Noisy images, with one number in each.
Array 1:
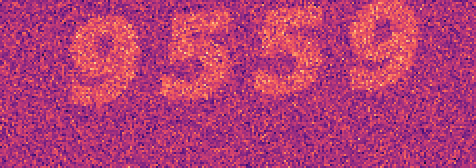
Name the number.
9559
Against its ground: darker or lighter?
lighter
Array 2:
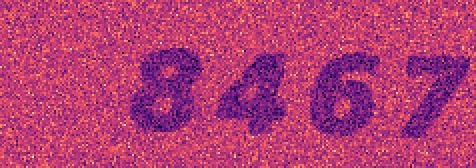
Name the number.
8467
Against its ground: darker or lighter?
darker
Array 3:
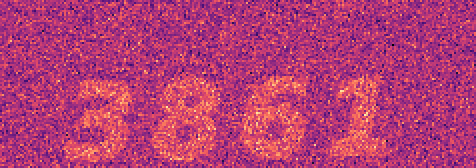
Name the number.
3861
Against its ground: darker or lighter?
lighter
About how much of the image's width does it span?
two thirds
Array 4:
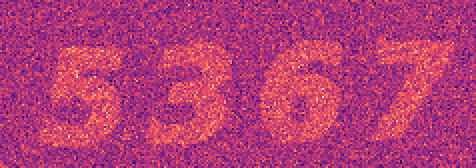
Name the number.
5367
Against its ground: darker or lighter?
lighter
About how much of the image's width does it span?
nearly all
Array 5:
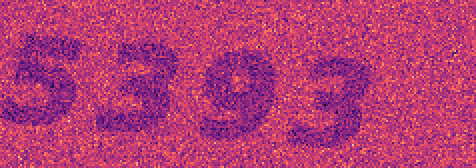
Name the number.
5393
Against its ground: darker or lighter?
darker
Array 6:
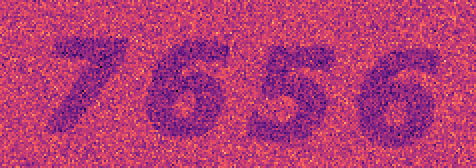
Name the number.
7656
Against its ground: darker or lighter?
darker
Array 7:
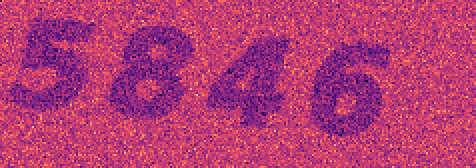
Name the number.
5846
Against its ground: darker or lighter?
darker
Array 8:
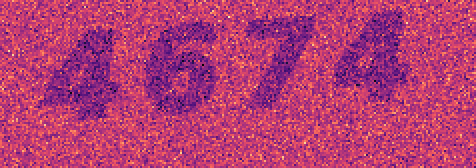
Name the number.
4674
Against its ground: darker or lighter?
darker
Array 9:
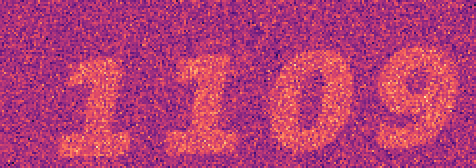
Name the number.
1109
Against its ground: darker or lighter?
lighter
